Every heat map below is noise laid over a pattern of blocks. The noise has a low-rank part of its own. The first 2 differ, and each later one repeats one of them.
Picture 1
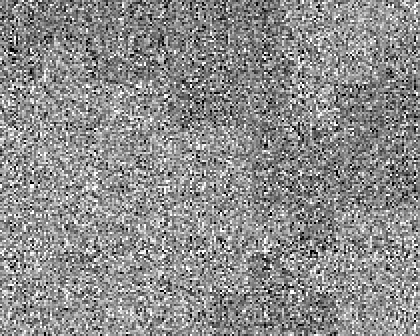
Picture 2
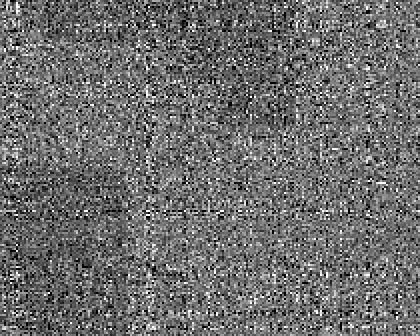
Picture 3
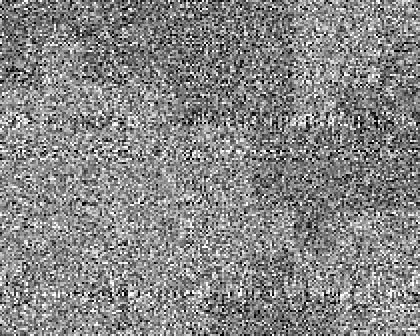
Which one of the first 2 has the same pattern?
1
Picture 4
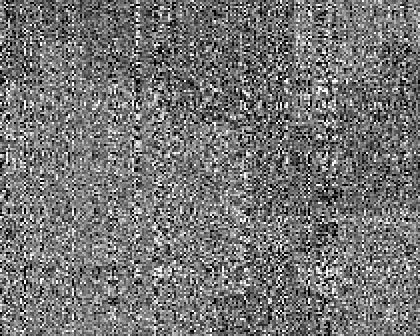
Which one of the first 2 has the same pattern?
1
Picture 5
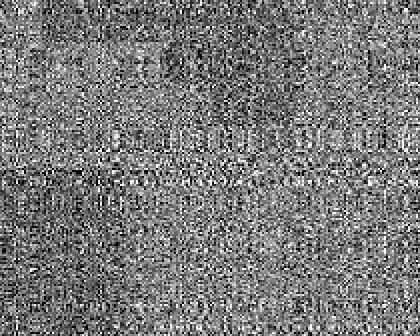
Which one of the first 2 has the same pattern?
2
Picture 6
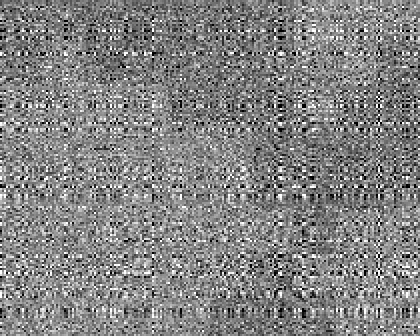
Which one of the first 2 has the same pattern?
1
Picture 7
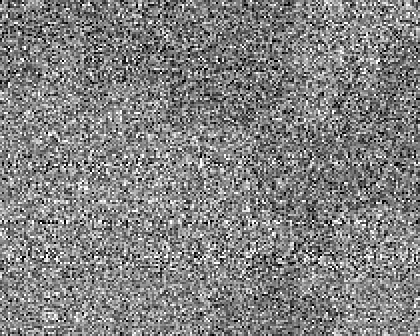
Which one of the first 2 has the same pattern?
1
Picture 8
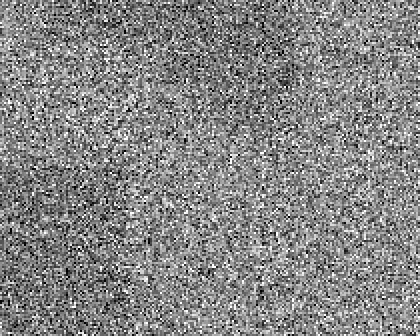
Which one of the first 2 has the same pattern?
2
